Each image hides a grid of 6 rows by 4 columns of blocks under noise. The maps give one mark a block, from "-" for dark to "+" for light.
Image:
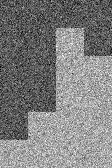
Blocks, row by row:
- - - -
- - + -
- - + +
- - + +
- + + +
+ + + +
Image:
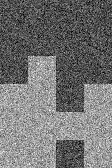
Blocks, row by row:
- - - -
- - - -
- + - -
+ + - +
+ + + +
+ + - +
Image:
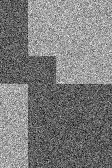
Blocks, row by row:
- + + +
- + + +
- - + +
+ - - -
+ - - -
+ - - -
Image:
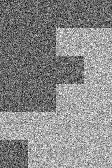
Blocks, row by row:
- - - -
- - + +
- - - +
- - + +
+ + + +
- + + +
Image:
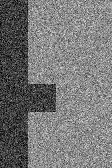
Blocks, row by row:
- + + +
- + + +
- + + +
- - + +
- + + +
- + + +
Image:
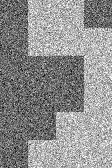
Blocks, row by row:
- + + -
- + + +
- - - +
- - - +
- - + +
- + + +
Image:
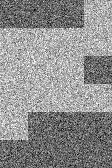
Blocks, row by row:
- - - +
+ + + +
+ + + -
+ + + +
+ - - -
- - - -
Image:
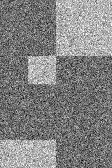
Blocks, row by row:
- - + +
- - + +
- + - -
- - - -
- - - -
+ + - -
